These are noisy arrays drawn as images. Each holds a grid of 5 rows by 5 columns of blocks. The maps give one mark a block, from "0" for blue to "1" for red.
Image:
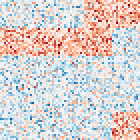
0 0 0 1 1
1 1 1 1 0
0 0 0 0 0
0 0 0 0 0
0 0 0 0 1
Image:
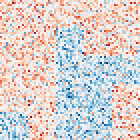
1 1 1 1 1
1 1 0 1 1
1 1 0 0 0
1 1 0 0 1
0 1 0 0 1
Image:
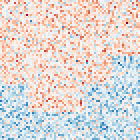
1 1 1 1 1
1 1 1 1 1
1 1 1 1 0
0 1 1 0 0
0 0 0 0 0
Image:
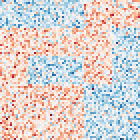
0 0 0 1 1
1 1 1 1 0
1 0 0 1 0
1 1 1 0 0
1 1 1 0 0
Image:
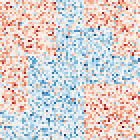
1 1 0 1 1
1 1 0 0 1
1 0 0 0 0
1 0 0 1 1
0 0 0 1 1
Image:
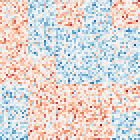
1 0 1 0 1
1 0 0 0 0
1 1 0 0 0
0 1 1 1 1
0 1 1 1 0
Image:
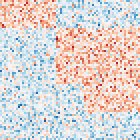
1 1 0 0 0
0 0 1 1 1
0 0 1 1 1
0 0 0 1 1
0 0 0 0 0
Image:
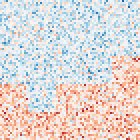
0 0 0 0 0
0 0 0 0 0
0 0 0 0 1
1 0 1 1 1
1 1 1 1 1
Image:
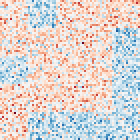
1 0 1 1 1
1 1 1 1 0
0 1 1 1 0
1 1 1 1 0
1 0 0 0 0
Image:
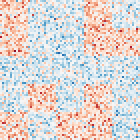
1 0 0 1 0
1 0 0 1 1
0 0 0 0 0
0 1 0 1 0
1 0 1 1 0
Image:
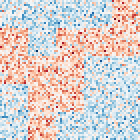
0 0 0 0 1
1 0 1 1 1
1 1 1 0 0
0 1 1 0 0
0 1 0 0 0
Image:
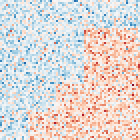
0 0 0 0 0
0 0 0 1 1
0 0 0 1 1
0 0 1 1 1
0 1 1 1 1
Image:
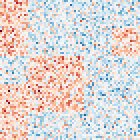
1 0 0 0 0
1 0 0 0 1
0 1 1 0 0
1 1 1 0 0
1 0 0 0 0
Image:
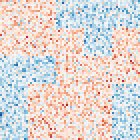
1 1 0 0 0
1 1 1 0 1
0 0 1 1 1
0 1 1 1 0
0 1 1 1 0
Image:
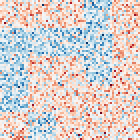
1 1 1 0 1
0 0 0 0 1
0 1 1 0 1
0 1 1 1 1
1 0 1 1 1
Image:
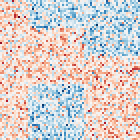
1 0 0 0 0
1 1 1 0 0
1 1 1 1 1
1 0 0 1 1
1 0 0 1 1
